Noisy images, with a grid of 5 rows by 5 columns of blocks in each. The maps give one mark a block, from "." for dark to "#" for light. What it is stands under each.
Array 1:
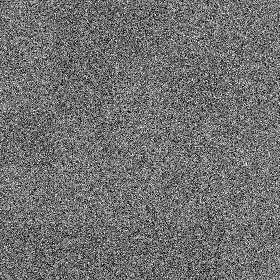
#..##
#.#.#
.####
#####
....#
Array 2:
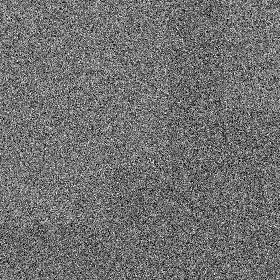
###.#
###.#
###..
##...
.....
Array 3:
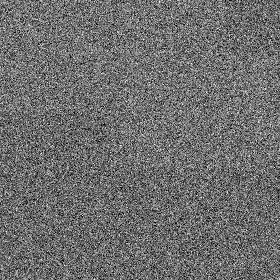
####.
#####
..###
.....
.....
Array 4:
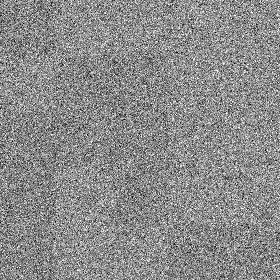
.####
#..##
...##
.#.##
.##..
